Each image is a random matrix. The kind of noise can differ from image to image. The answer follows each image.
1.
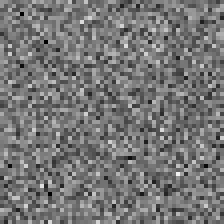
independent entries
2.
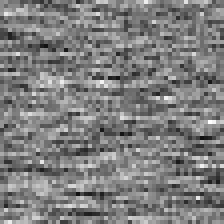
streaked along the rows
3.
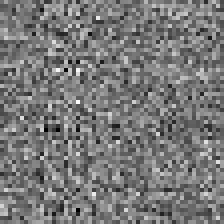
low rank plus noise
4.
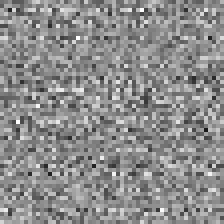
rows of uneven size
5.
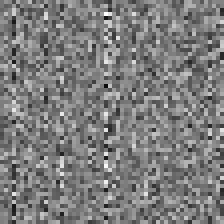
columns of uneven size
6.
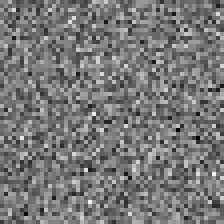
independent entries
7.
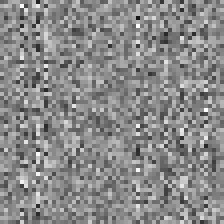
columns of uneven size
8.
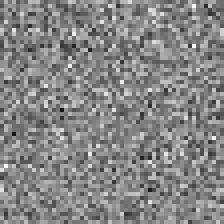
low rank plus noise
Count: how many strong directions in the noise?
three or four
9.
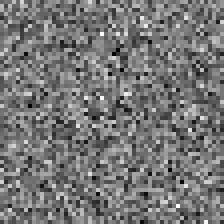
independent entries
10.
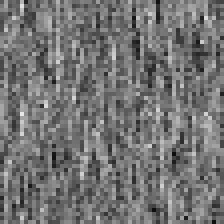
streaked along the columns
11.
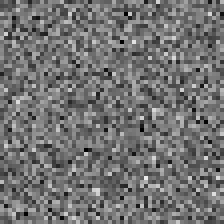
independent entries
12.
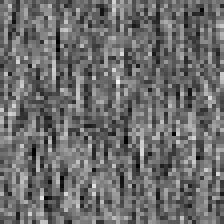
streaked along the columns
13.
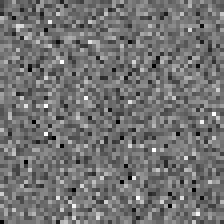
heavy tails
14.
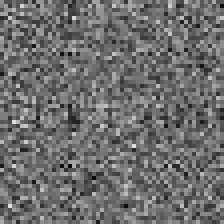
low rank plus noise
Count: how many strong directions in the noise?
three or four
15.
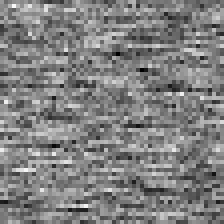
streaked along the rows
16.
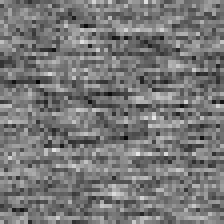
streaked along the rows
